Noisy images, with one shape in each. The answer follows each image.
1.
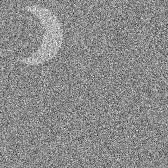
crescent
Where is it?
top left
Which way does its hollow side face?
left
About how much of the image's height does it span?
a third
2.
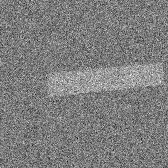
bar
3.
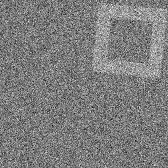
square frame
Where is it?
top right
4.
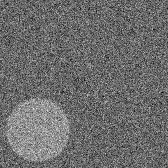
disc
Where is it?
bottom left
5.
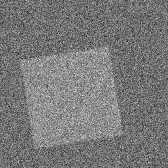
square
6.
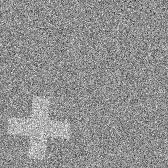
cross
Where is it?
bottom left
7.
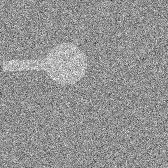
lollipop
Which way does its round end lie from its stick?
right
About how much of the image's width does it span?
half
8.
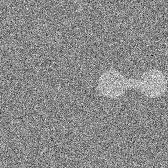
dumbbell
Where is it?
middle right
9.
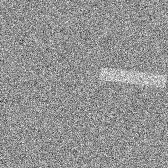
bar
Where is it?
middle right
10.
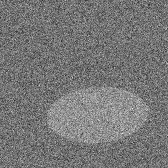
ellipse
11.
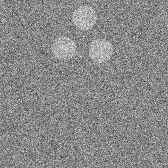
three dots
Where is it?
top middle
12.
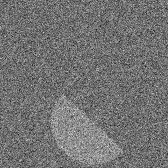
half disc
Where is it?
bottom middle
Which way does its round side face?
down and left
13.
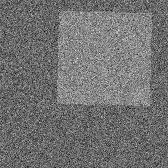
square
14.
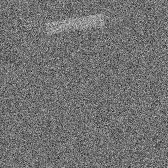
bar
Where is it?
top middle
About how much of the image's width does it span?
a third
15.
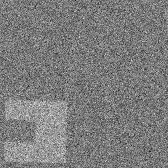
square with a notch
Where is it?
bottom left
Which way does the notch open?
left
